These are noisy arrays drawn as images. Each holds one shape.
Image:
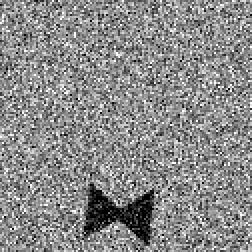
dark bow tie, bottom middle
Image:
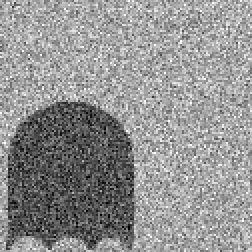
dark ghost
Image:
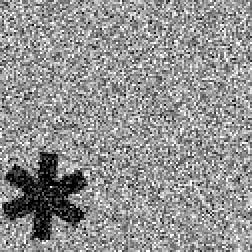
dark asterisk, bottom left
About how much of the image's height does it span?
a third
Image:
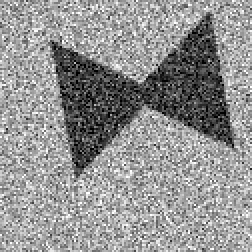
dark bow tie
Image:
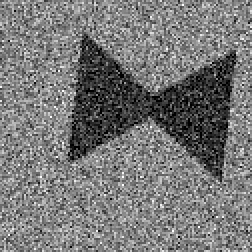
dark bow tie
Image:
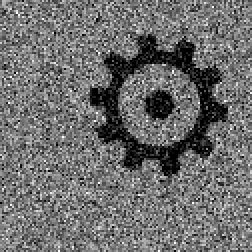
dark gear
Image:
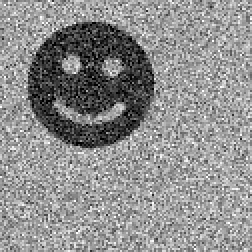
dark smiling face
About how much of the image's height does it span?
half
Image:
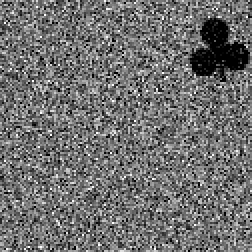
dark club, top right
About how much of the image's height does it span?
a quarter
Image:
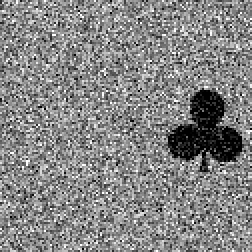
dark club, middle right
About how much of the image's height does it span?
a third
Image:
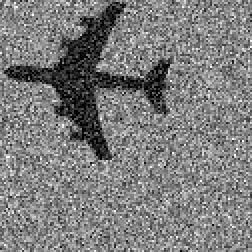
dark airplane
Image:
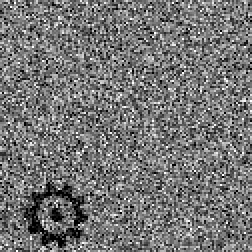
dark gear, bottom left
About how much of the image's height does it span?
a quarter
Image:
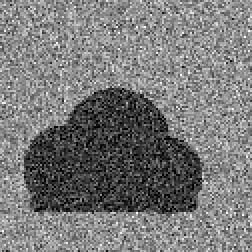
dark cloud
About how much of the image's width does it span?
two thirds
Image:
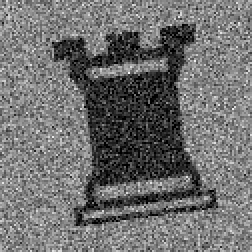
dark chess rook
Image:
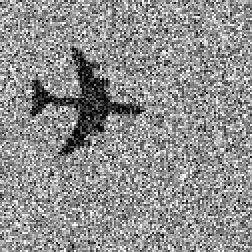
dark airplane
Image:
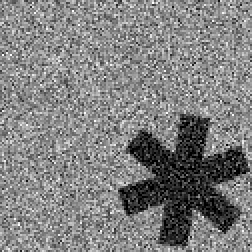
dark asterisk
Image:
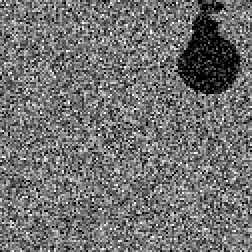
dark pear, top right
